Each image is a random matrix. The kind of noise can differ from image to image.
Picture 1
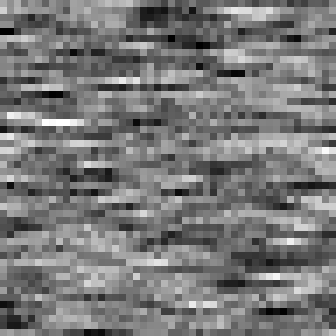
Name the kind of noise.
streaked along the rows
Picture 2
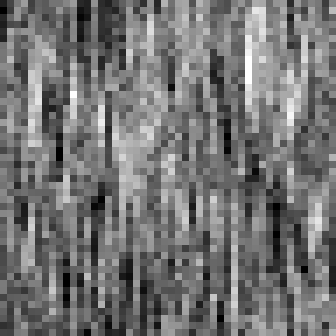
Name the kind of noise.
streaked along the columns
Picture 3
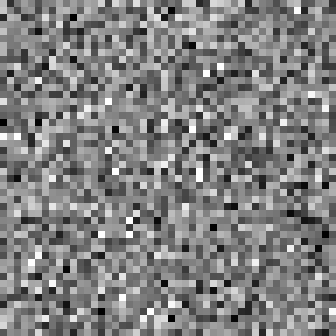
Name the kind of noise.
independent entries
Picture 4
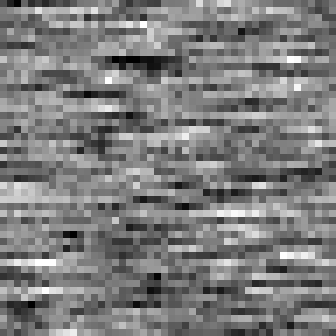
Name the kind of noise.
streaked along the rows
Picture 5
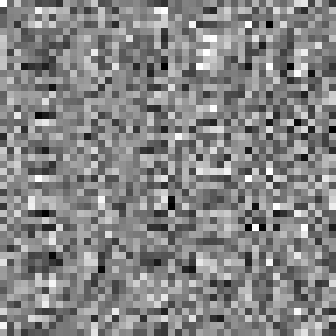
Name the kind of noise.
low rank plus noise
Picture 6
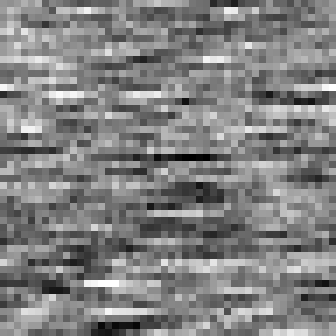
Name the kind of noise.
streaked along the rows
